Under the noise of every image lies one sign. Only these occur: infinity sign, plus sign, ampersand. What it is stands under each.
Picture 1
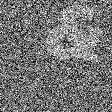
light ampersand
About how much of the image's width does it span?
half
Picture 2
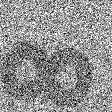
dark infinity sign
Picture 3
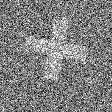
light plus sign
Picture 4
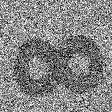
dark infinity sign
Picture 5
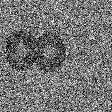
dark infinity sign
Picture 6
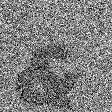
dark ampersand
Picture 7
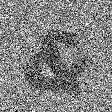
dark ampersand
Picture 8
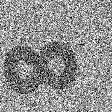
dark infinity sign
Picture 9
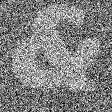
light ampersand
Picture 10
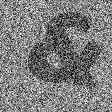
dark ampersand
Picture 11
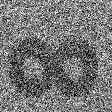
dark infinity sign
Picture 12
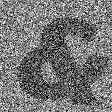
dark ampersand
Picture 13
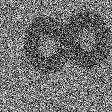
dark infinity sign
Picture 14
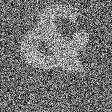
light ampersand
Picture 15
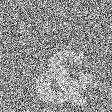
light ampersand
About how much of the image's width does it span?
half
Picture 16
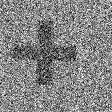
dark plus sign
